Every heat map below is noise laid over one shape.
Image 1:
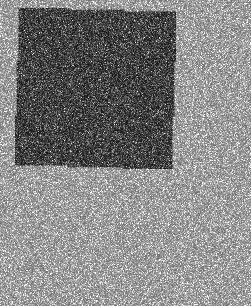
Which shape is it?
square
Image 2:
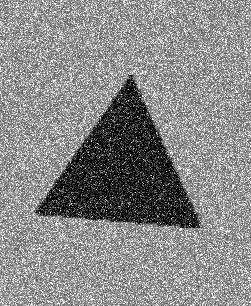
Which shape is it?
triangle
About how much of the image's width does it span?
two thirds
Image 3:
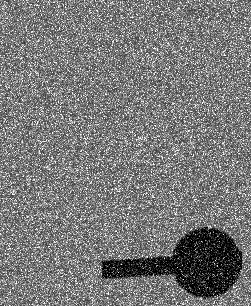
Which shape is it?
lollipop
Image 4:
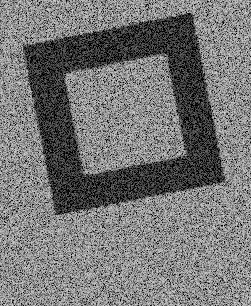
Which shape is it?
square frame
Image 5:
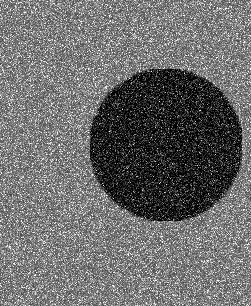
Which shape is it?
disc
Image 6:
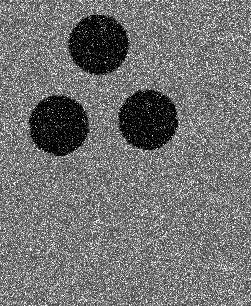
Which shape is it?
three dots
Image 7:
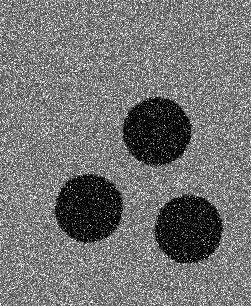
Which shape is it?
three dots
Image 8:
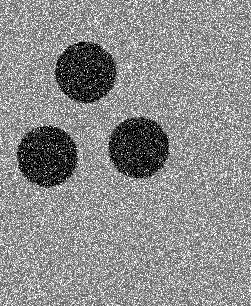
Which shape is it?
three dots
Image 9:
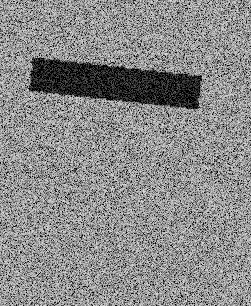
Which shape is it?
bar
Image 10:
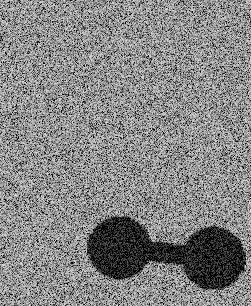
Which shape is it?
dumbbell
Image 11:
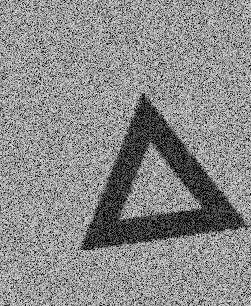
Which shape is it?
triangle frame
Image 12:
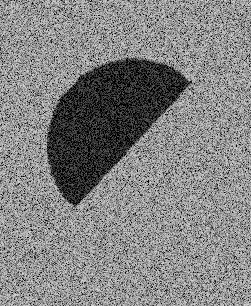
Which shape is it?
half disc
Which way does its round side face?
up and left
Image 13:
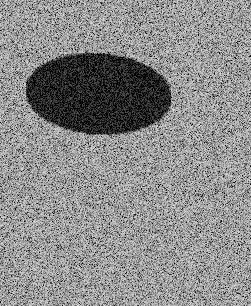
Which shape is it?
ellipse
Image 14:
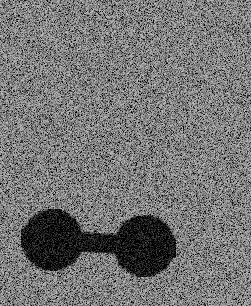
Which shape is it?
dumbbell
